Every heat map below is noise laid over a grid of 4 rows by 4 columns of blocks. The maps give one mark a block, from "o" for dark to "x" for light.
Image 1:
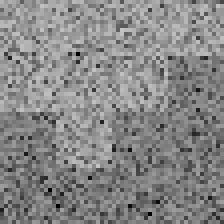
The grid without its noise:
x x x x
x x x o
o x o o
o o o o
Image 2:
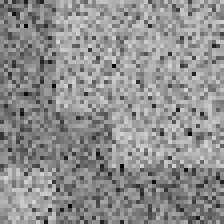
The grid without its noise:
o x x x
o x x x
o o x x
x o o o
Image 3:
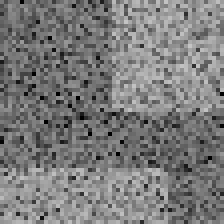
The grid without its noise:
o o x x
o o x x
o o o o
x x x o
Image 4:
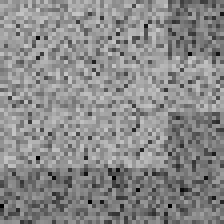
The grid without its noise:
x x x o
x x x x
x x x o
o o o o
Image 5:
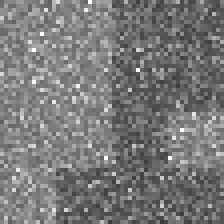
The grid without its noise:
x x o o
x x o o
x x o x
x o o o
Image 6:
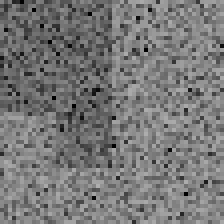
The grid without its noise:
o o x x
o o x x
x o x x
x x x x
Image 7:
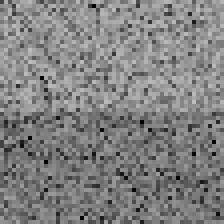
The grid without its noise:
x x x x
x x x x
o o o o
o o o o
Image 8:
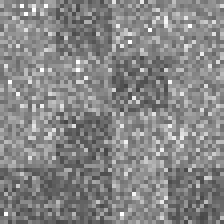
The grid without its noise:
x o x x
x x o x
x o x x
o o x o
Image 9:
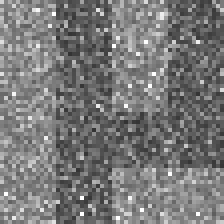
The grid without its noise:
x o x o
x o x o
x o o o
x o x x
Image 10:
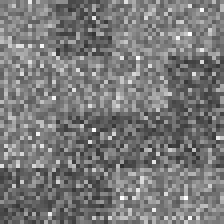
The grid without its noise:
x o x x
x x x o
x o o o
o o x x
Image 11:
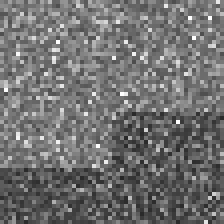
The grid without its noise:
x x x x
x x x x
x x o o
o o o o
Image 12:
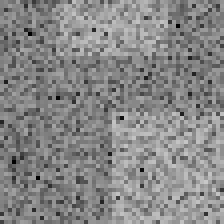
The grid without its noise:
o x x o
o o o o
o o x x
o o x x
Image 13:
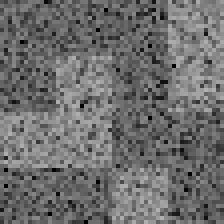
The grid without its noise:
o o o x
o x o x
x x o o
o o x o
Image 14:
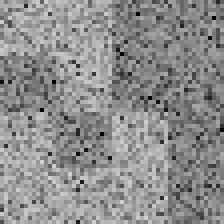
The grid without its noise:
x x o o
o x o o
x o x o
x x x o
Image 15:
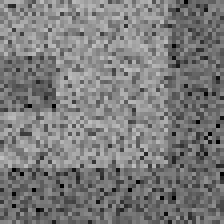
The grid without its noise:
x x x o
o x x o
x x x o
o o o o
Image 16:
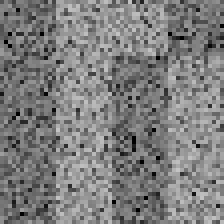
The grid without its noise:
o x x o
o x o x
o x o x
o x o x
